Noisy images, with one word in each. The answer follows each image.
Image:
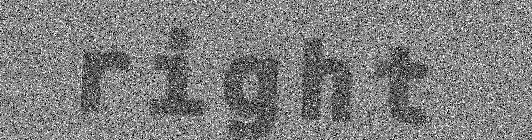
right
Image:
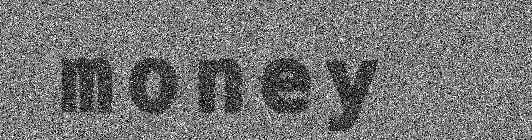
money
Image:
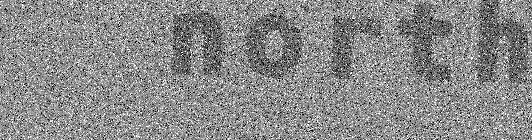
north
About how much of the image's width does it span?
two thirds
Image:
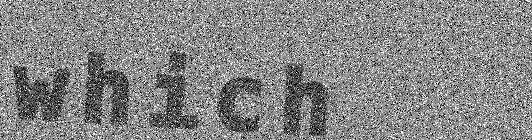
which
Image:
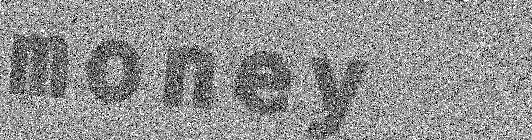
money
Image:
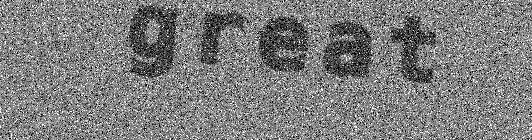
great
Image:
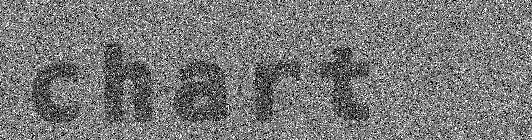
chart
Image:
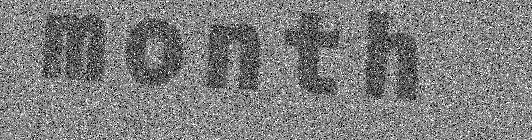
month
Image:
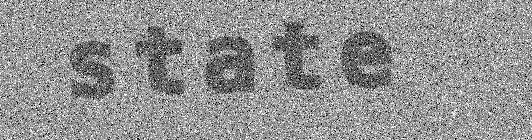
state
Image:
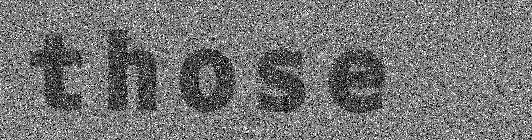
those
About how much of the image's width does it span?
two thirds
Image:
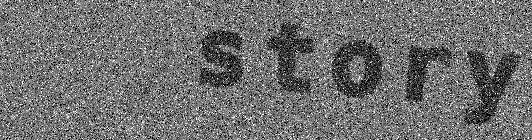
story
